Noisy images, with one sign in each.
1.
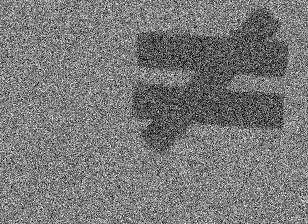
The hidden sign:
not-equal sign
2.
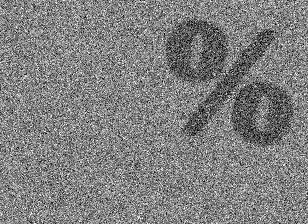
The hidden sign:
percent sign
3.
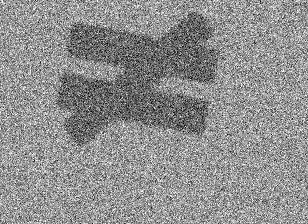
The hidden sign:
not-equal sign
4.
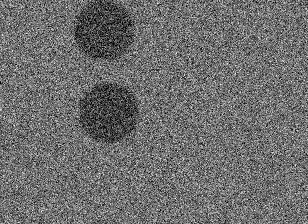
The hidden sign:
colon
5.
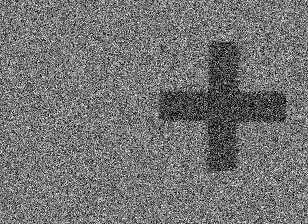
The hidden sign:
plus sign
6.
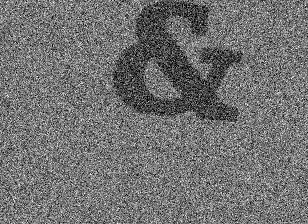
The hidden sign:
ampersand
